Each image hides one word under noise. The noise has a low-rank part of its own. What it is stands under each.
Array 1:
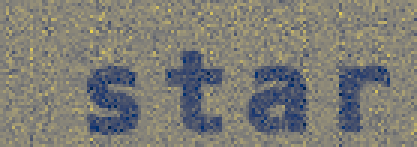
star
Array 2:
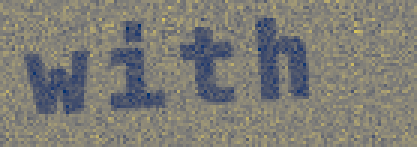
with
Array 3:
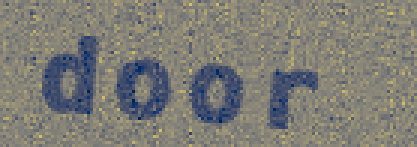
door
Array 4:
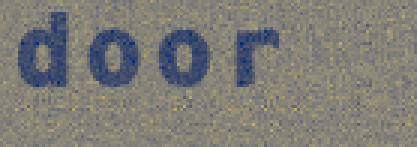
door
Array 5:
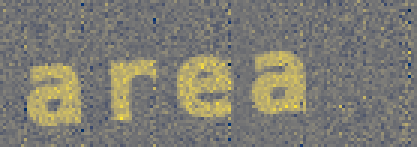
area
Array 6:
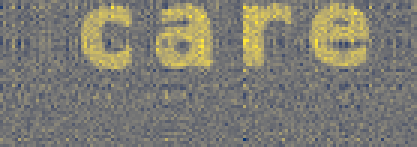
care
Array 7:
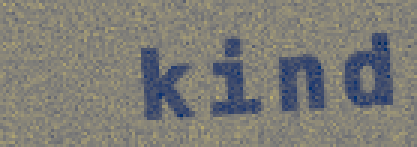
kind
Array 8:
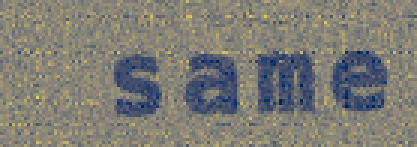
same
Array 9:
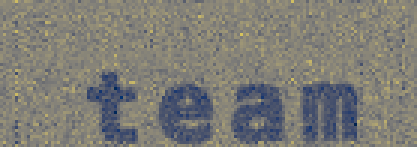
team
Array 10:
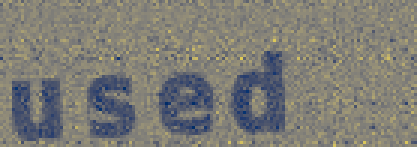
used
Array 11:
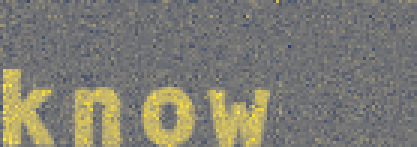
know
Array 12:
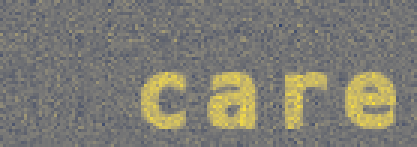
care
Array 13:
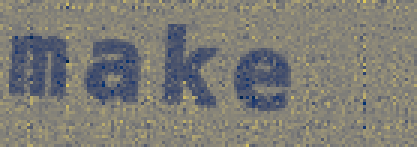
make
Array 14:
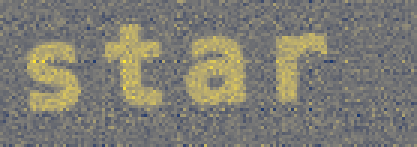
star
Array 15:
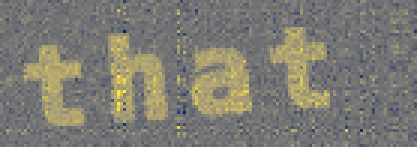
that
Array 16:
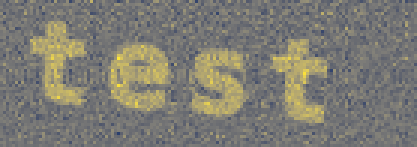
test
